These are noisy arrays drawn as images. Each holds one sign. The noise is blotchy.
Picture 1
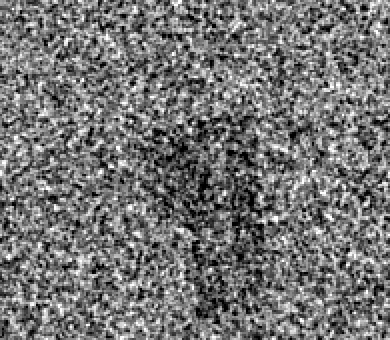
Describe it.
dark pilcrow
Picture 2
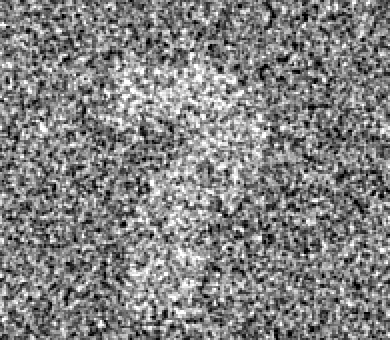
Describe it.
light question mark
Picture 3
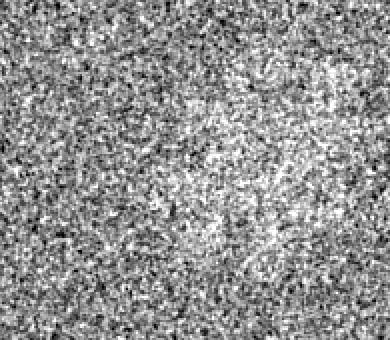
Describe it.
light hash sign
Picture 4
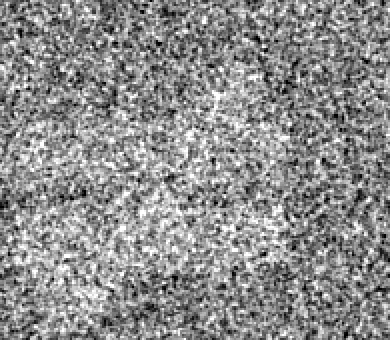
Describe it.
light not-equal sign
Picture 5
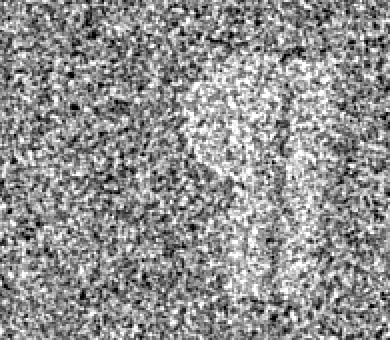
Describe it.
light pilcrow
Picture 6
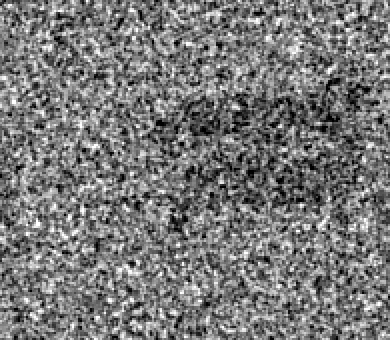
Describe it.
dark approximately sign
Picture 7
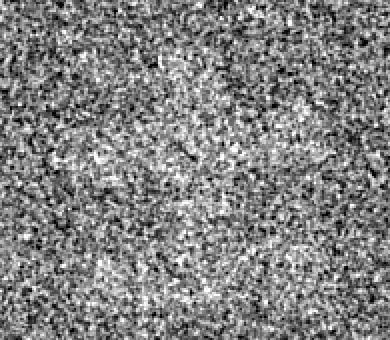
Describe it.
light plus-minus sign
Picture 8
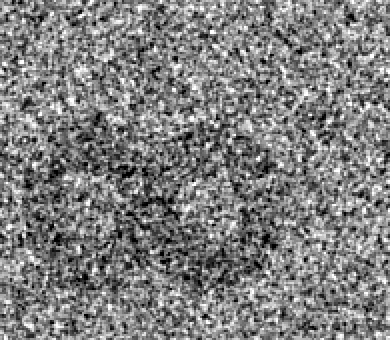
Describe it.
dark infinity sign
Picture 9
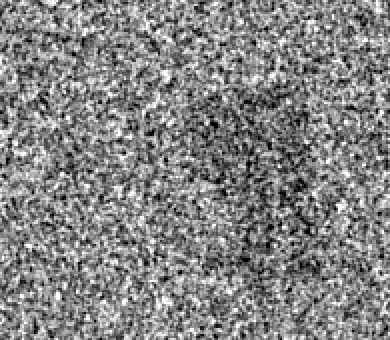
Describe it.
dark pilcrow
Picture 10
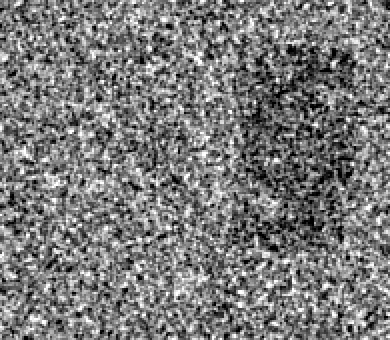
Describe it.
dark section sign
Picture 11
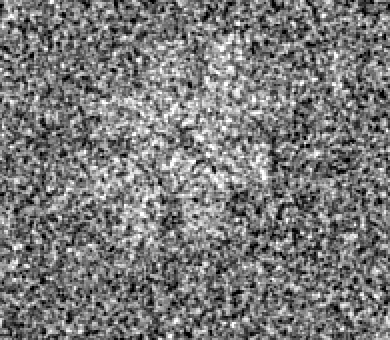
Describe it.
light hash sign
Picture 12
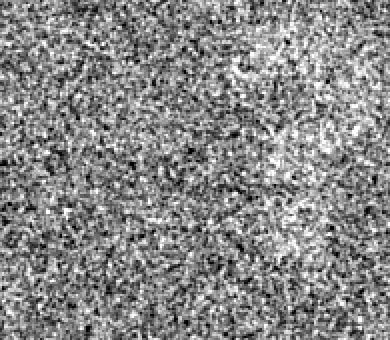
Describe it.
light question mark
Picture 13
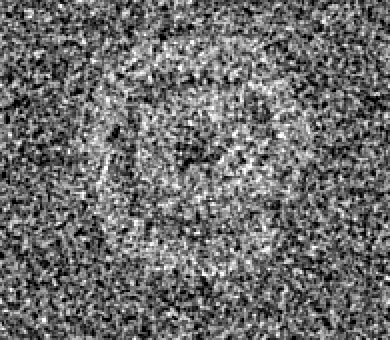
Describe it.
light at sign
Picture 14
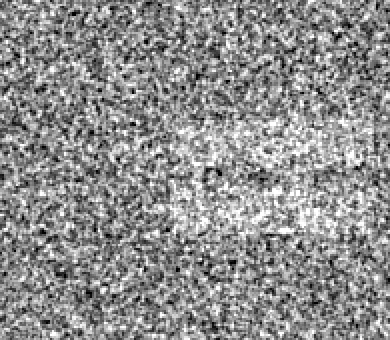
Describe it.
light equals sign
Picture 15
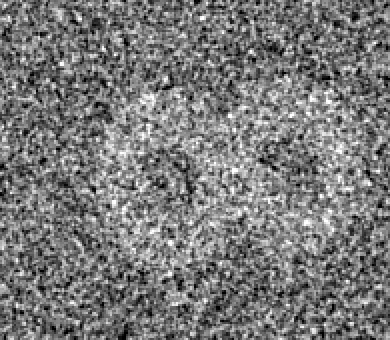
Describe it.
light infinity sign
